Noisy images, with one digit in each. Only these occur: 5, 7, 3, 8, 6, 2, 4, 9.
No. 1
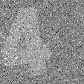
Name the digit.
4
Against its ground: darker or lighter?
lighter
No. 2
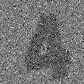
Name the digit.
4
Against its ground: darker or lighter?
darker
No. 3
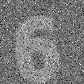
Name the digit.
6
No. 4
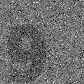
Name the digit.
9
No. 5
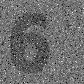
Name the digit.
6
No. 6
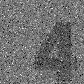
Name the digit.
4
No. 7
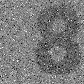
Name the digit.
8
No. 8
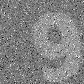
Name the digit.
9
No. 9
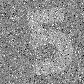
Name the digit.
5
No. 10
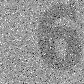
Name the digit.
6
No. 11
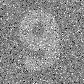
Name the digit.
9
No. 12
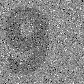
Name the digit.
9
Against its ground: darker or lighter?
darker
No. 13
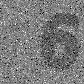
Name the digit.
6
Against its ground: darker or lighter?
darker
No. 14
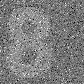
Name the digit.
8
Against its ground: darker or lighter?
lighter
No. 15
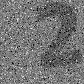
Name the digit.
2
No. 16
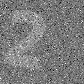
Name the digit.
2
